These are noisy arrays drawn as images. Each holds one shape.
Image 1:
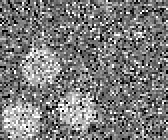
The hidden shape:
three dots
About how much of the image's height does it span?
two thirds
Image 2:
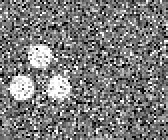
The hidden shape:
three dots
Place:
middle left
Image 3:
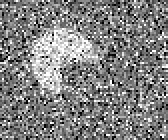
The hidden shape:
disc with a wedge cut out
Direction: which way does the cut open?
down and right
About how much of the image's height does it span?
half
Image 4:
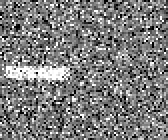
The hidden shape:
bar
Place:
middle left
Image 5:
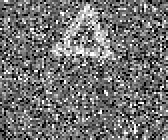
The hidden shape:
triangle frame
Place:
top middle
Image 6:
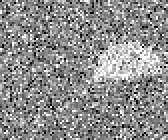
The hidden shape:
half disc
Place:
middle right
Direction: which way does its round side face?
up
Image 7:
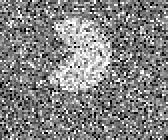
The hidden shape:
disc with a wedge cut out
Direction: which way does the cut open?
left
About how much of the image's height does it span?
half
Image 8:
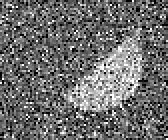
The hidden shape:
half disc
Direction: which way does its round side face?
down and right
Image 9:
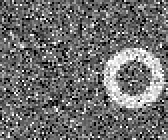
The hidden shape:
ring
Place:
middle right
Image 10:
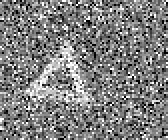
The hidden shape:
triangle frame
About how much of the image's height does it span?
half
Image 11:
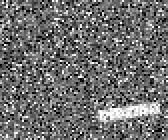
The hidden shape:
bar
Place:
bottom right
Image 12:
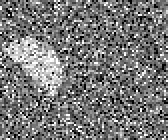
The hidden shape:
half disc
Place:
middle left
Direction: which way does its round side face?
up and right
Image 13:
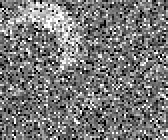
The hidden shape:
crescent
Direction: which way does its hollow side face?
down and left
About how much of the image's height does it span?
half
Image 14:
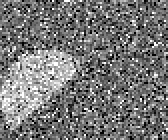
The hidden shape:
half disc
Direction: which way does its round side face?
up and left
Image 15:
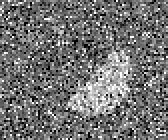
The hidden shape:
half disc
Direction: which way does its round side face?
down and right
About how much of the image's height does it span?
half
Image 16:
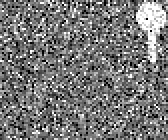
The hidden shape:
lollipop
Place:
top right
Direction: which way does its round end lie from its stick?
up
